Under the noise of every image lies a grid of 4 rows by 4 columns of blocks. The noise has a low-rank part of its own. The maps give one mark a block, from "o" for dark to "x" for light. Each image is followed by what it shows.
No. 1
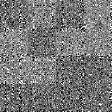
o x o x
x o x x
x x o o
o o o o
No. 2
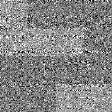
x o o o
x x x o
o o o o
o o x x
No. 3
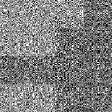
x x x o
x x o o
o o o o
x x o o
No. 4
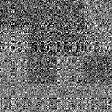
o o o x
x o o x
x o x o
x x x x
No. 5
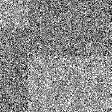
x o o o
o o o o
o x x x
o x x x
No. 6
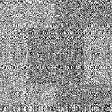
x x o o
x o o x
x o o x
x x o o
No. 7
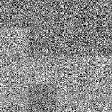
o o o o
x o o o
x x x x
x o x x
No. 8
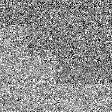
o o o o
x o o o
x x o o
x x x x
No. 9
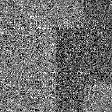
x x x o
x x o o
x x o o
x x o x
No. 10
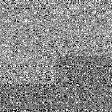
x x x x
x x x x
x x o o
o o o o
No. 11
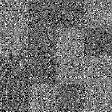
x o o x
x o x o
o o x x
o x o x
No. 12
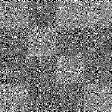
x o x x
o x o o
o o x o
x o o x
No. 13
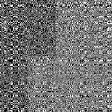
o o x x
o o x x
o x x x
o x x x
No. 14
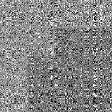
x x x x
x x o o
x o o o
x o o o
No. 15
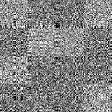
x o o x
o x x o
x o o o
o o o x
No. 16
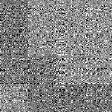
o x x x
o x x x
o o x x
x o o o
